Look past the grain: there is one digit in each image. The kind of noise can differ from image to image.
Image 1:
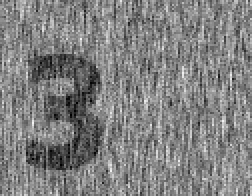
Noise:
streaked along the columns
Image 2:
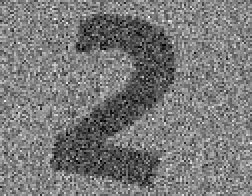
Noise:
low rank plus noise
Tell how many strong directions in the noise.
three or four
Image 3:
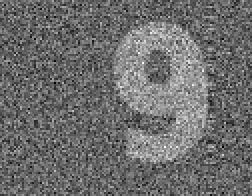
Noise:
low rank plus noise
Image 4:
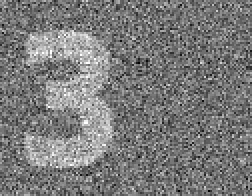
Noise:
low rank plus noise
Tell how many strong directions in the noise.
two
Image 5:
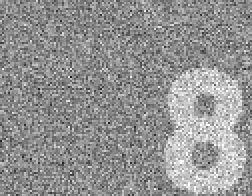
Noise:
low rank plus noise
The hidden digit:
8
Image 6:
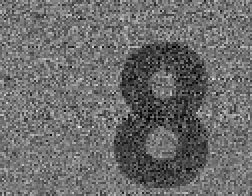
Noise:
rows of uneven size
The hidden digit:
8
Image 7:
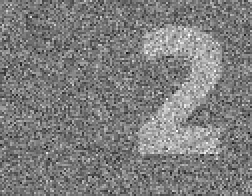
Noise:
independent entries
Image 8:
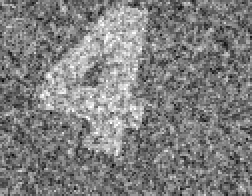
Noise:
blotchy
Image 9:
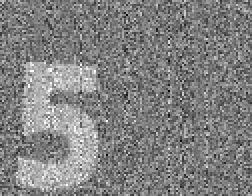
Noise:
columns of uneven size
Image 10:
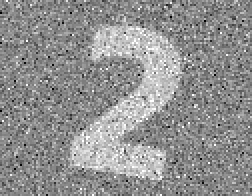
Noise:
heavy tails
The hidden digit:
2
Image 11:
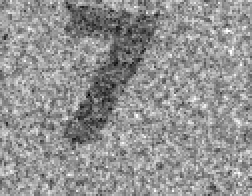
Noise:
blotchy
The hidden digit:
7
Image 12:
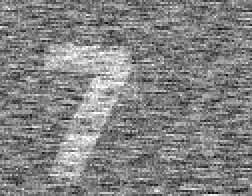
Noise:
streaked along the rows
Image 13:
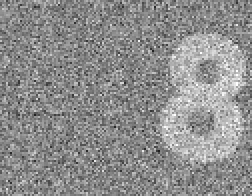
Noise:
low rank plus noise
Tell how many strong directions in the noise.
three or four
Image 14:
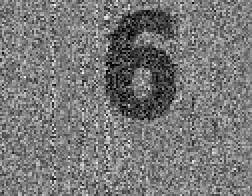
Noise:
columns of uneven size
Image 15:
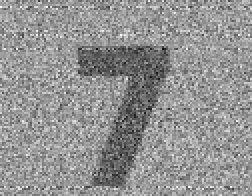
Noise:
rows of uneven size
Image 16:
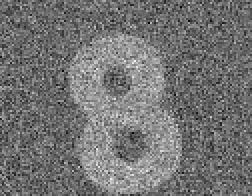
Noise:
low rank plus noise
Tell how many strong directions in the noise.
three or four
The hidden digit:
8
